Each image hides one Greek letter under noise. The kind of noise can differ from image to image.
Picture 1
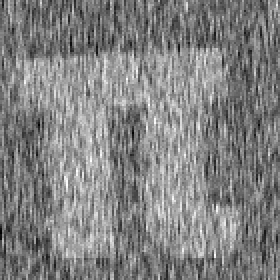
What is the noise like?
streaked along the columns
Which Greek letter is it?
pi
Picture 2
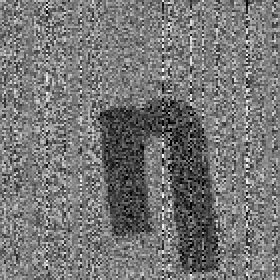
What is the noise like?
columns of uneven size
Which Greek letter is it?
eta
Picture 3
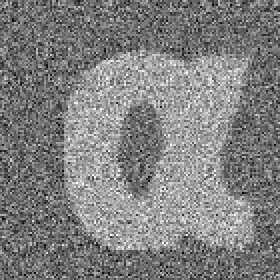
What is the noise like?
low rank plus noise
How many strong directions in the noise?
five to eight
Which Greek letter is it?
alpha
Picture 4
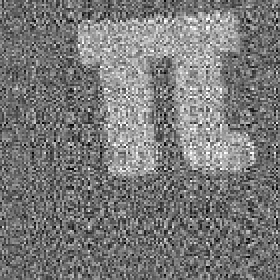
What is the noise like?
low rank plus noise
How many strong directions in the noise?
two
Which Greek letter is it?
pi
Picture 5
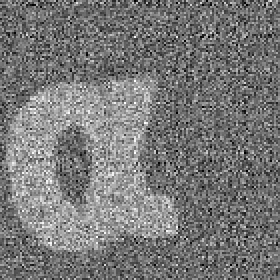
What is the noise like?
low rank plus noise
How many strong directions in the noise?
five to eight
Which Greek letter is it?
alpha
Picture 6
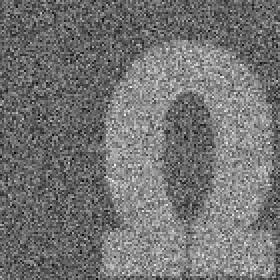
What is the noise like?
independent entries
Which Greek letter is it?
omega
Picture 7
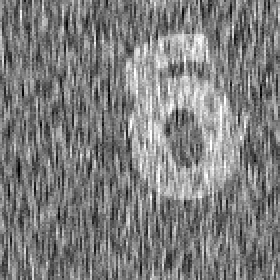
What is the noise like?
streaked along the columns
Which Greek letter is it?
delta
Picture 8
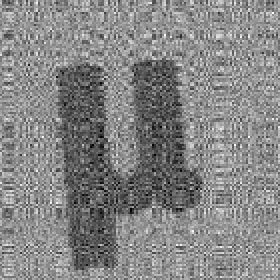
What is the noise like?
low rank plus noise
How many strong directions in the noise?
one
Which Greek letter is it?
mu
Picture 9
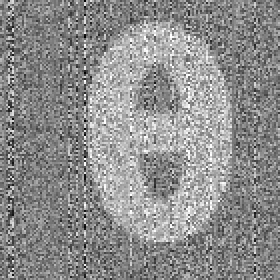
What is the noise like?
columns of uneven size
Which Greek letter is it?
theta
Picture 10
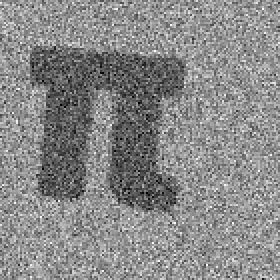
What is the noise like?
independent entries
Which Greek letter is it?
pi
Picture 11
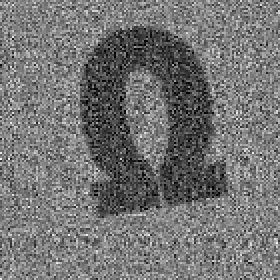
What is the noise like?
low rank plus noise
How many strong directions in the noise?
five to eight
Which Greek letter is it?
omega
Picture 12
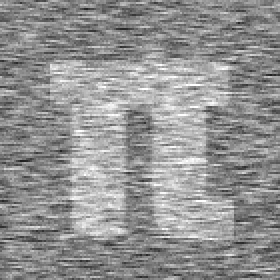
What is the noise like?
streaked along the rows
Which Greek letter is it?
pi
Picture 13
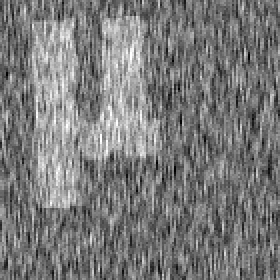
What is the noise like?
streaked along the columns
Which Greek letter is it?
mu
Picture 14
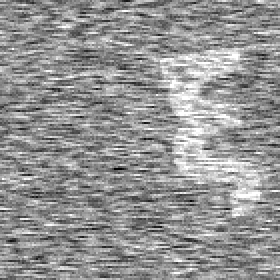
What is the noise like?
streaked along the rows
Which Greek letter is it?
xi
